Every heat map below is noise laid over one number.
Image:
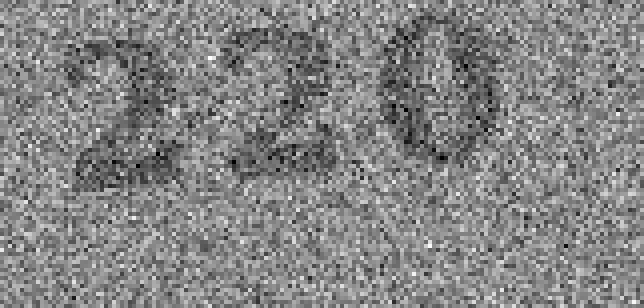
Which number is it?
220
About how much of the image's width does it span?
two thirds
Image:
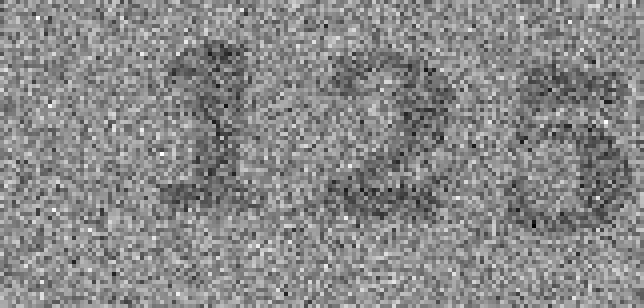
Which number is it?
125
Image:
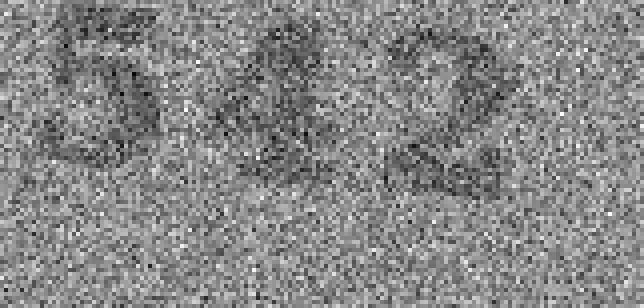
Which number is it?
542
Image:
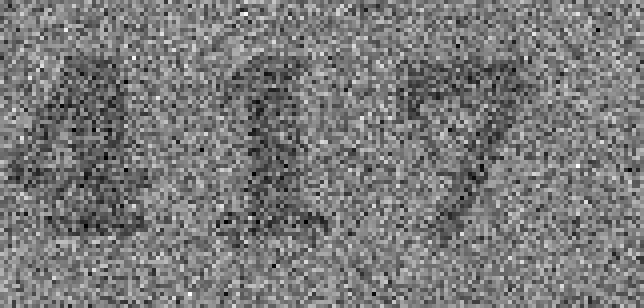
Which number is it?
417
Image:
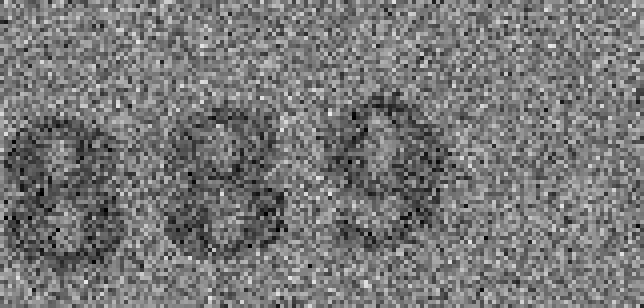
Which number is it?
889
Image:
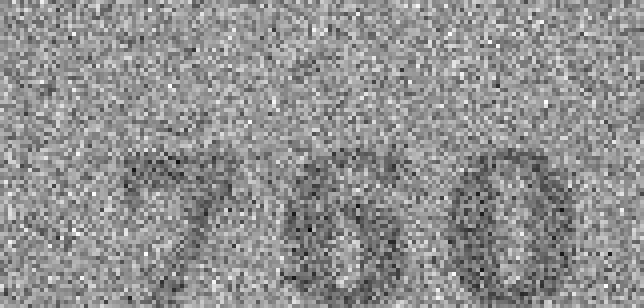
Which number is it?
760
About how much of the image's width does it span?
two thirds
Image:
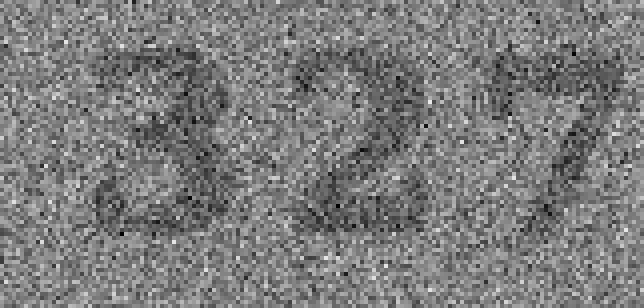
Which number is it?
327
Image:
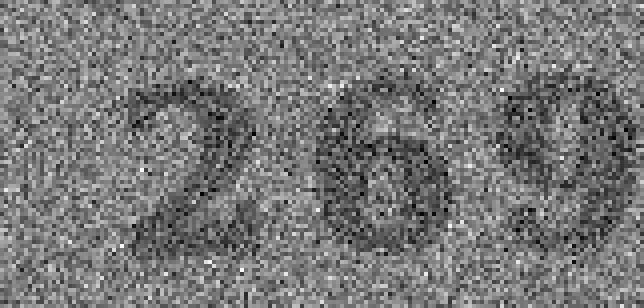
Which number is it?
269
